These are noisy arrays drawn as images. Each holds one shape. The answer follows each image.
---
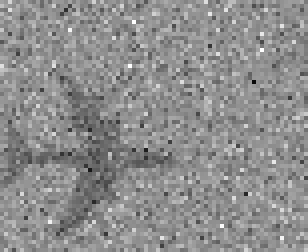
airplane
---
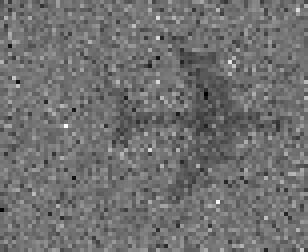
airplane
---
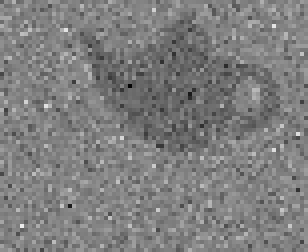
teapot
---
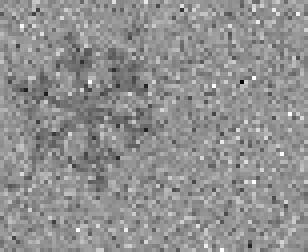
snowflake
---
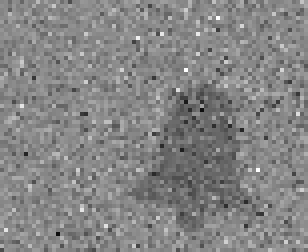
bell
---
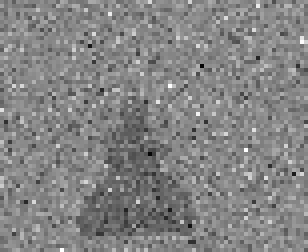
chess pawn
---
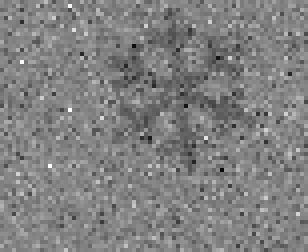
snowflake
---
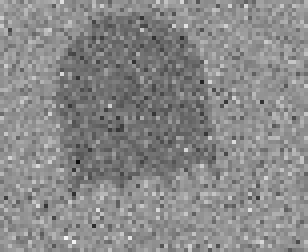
ghost
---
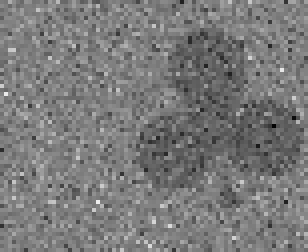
club
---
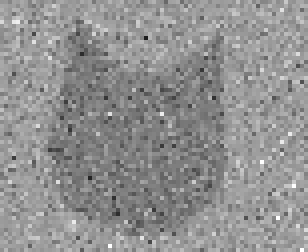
cat's head
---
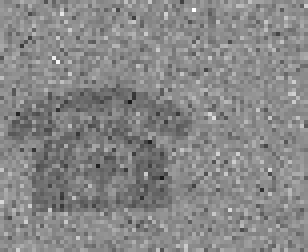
telephone
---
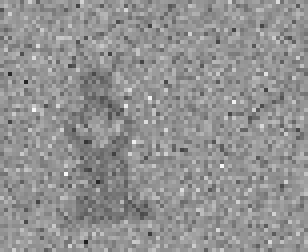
chess bishop
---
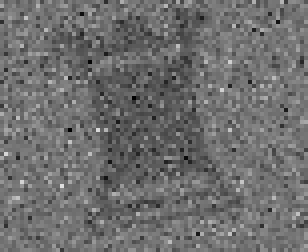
chess rook
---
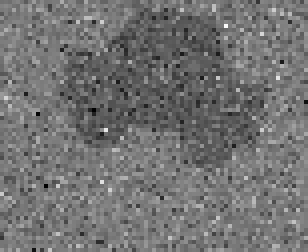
car
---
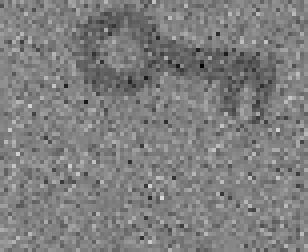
key
